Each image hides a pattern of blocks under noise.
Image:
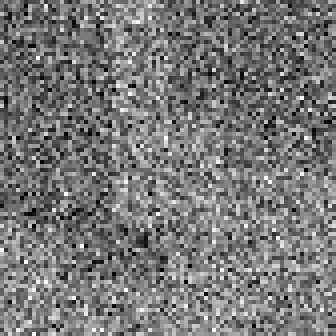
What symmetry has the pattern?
no symmetry
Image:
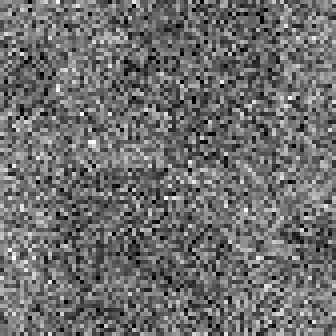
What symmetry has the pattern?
the same after a half turn
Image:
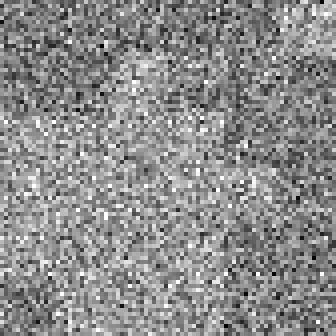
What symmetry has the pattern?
mirrored about the diagonal from the bottom left
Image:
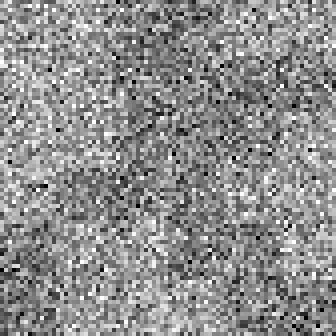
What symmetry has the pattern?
no symmetry
